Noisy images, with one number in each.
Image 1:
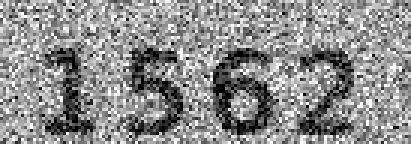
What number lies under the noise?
1562
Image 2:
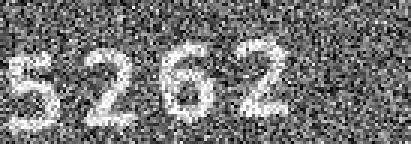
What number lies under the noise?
5262
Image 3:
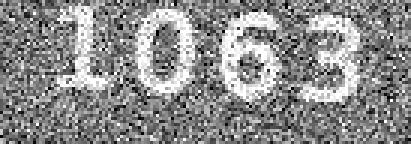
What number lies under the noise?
1063
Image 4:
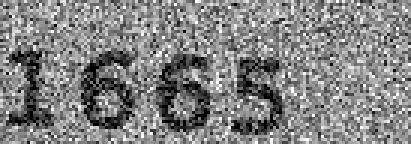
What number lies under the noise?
1665
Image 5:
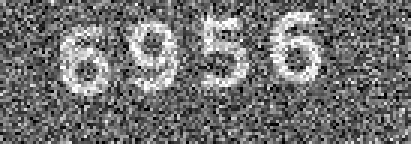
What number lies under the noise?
6956
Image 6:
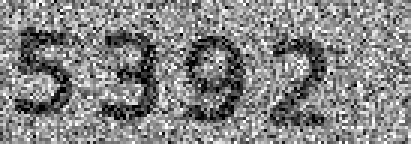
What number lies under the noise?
5392
